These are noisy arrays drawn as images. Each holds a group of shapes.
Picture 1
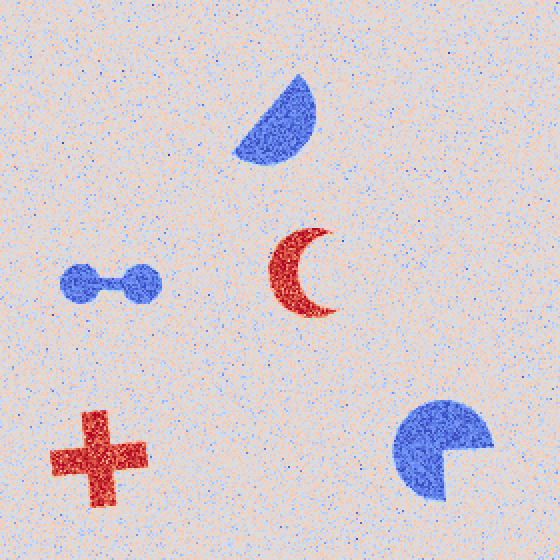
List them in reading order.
top middle: blue half disc; middle left: blue dumbbell; centre: red crescent; bottom left: red cross; bottom right: blue disc with a wedge cut out
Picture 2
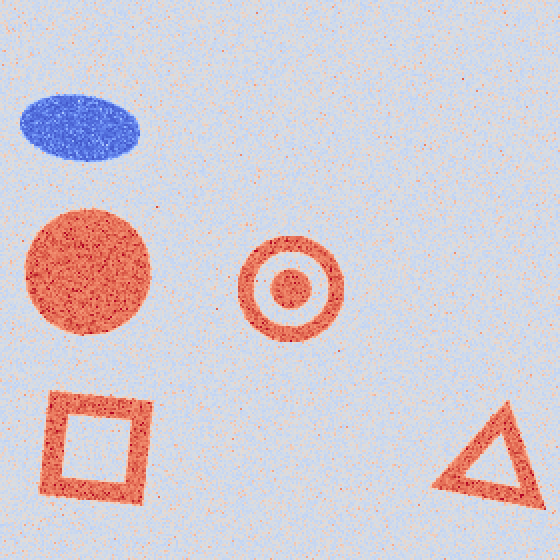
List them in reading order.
top left: blue ellipse; middle left: red disc; centre: red bullseye; bottom left: red square frame; bottom right: red triangle frame
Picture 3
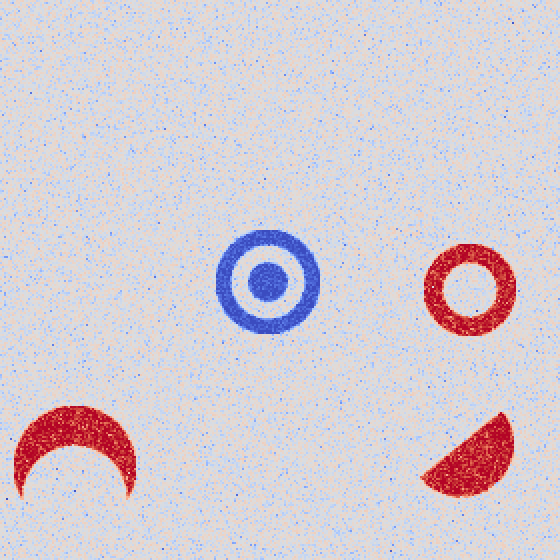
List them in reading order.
centre: blue bullseye; middle right: red ring; bottom left: red crescent; bottom right: red half disc
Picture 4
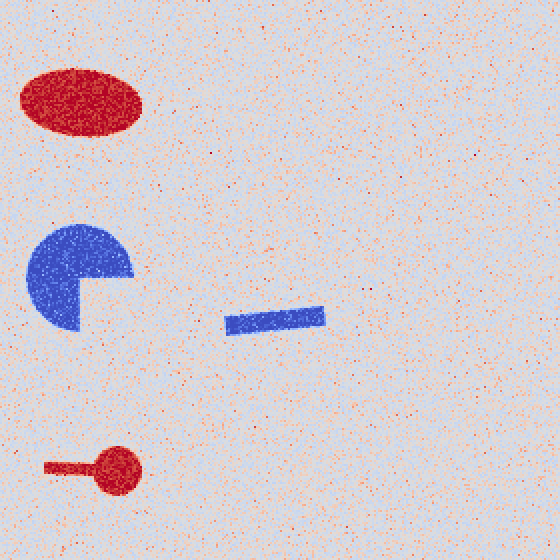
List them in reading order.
top left: red ellipse; middle left: blue disc with a wedge cut out; centre: blue bar; bottom left: red lollipop
